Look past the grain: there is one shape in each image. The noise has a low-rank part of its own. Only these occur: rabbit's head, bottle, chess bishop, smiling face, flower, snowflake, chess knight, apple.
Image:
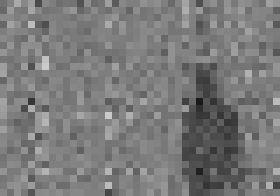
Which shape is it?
bottle
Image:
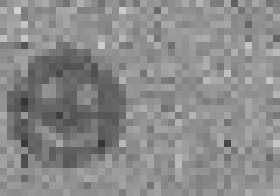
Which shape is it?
smiling face
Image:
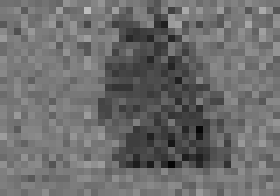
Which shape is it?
chess knight
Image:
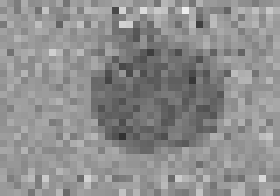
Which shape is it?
apple
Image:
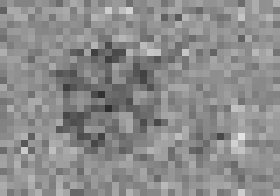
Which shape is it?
snowflake
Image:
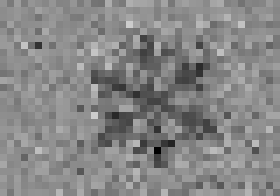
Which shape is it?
snowflake
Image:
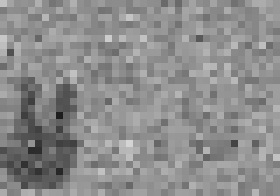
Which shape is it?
rabbit's head
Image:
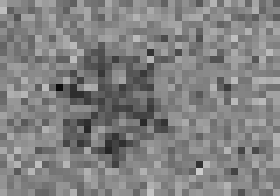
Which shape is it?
snowflake
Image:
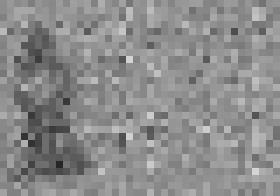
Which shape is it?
chess bishop
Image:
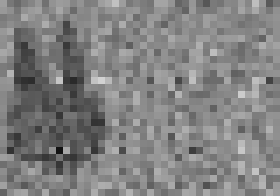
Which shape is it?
rabbit's head
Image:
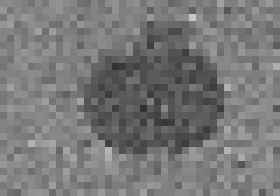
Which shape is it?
apple
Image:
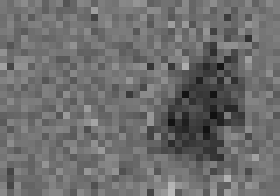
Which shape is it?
chess knight
